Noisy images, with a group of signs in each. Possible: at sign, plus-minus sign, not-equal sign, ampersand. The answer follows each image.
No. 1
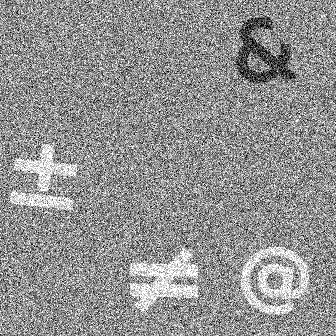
top right: dark ampersand; middle left: light plus-minus sign; bottom middle: light not-equal sign; bottom right: light at sign
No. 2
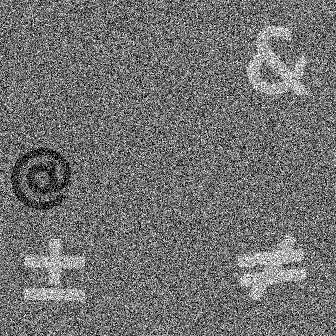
top right: light ampersand; middle left: dark at sign; bottom left: light plus-minus sign; bottom right: light not-equal sign
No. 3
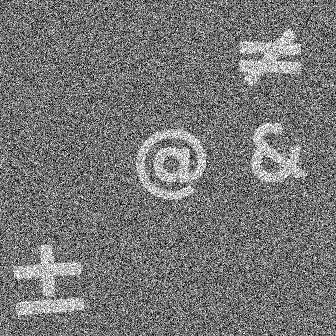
top right: light not-equal sign; centre: light at sign; middle right: light ampersand; bottom left: light plus-minus sign
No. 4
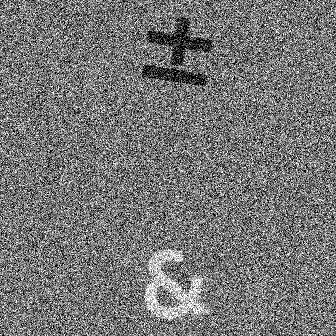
top middle: dark plus-minus sign; bottom middle: light ampersand
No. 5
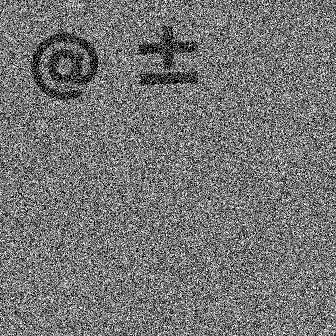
top left: dark at sign; top middle: dark plus-minus sign
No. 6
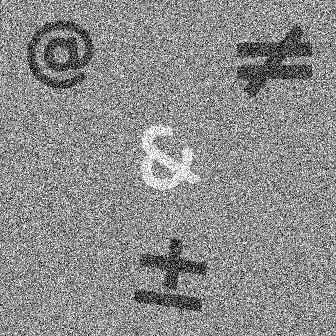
top left: dark at sign; top right: dark not-equal sign; centre: light ampersand; bottom middle: dark plus-minus sign
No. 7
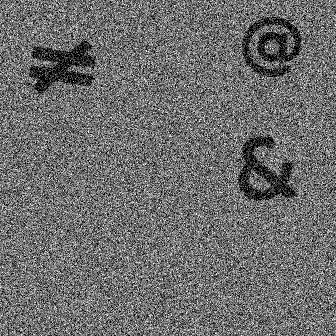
top left: dark not-equal sign; top right: dark at sign; middle right: dark ampersand
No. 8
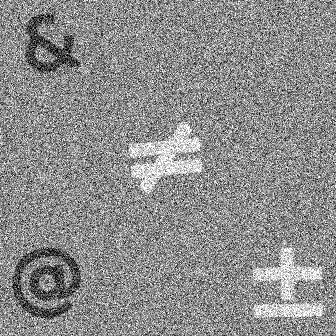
top left: dark ampersand; centre: light not-equal sign; bottom left: dark at sign; bottom right: light plus-minus sign
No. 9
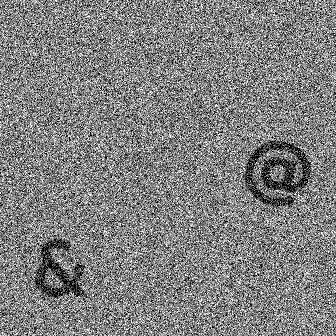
middle right: dark at sign; bottom left: dark ampersand
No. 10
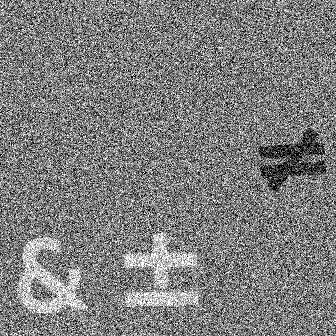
middle right: dark not-equal sign; bottom left: light ampersand; bottom middle: light plus-minus sign
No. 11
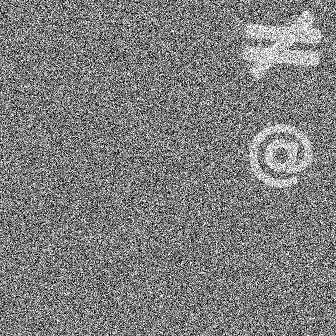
top right: light not-equal sign; middle right: light at sign
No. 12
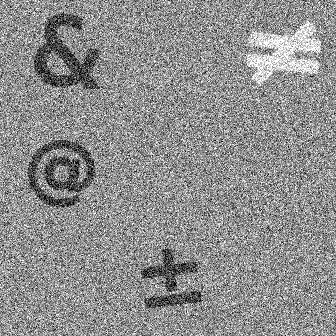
top left: dark ampersand; top right: light not-equal sign; middle left: dark at sign; bottom middle: dark plus-minus sign
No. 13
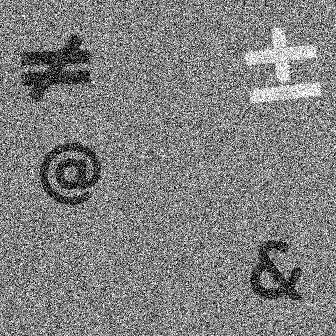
top left: dark not-equal sign; top right: light plus-minus sign; middle left: dark at sign; bottom right: dark ampersand
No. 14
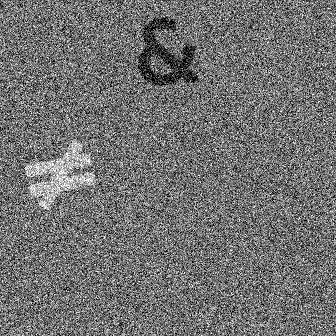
top middle: dark ampersand; middle left: light not-equal sign
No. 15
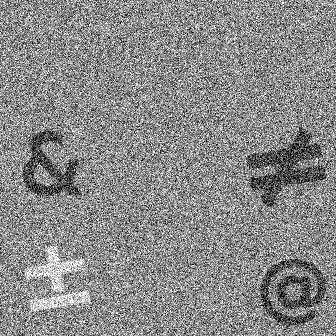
middle left: dark ampersand; middle right: dark not-equal sign; bottom left: light plus-minus sign; bottom right: dark at sign
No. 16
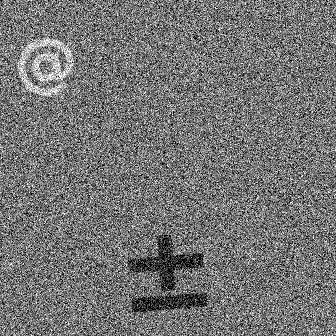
top left: light at sign; bottom middle: dark plus-minus sign
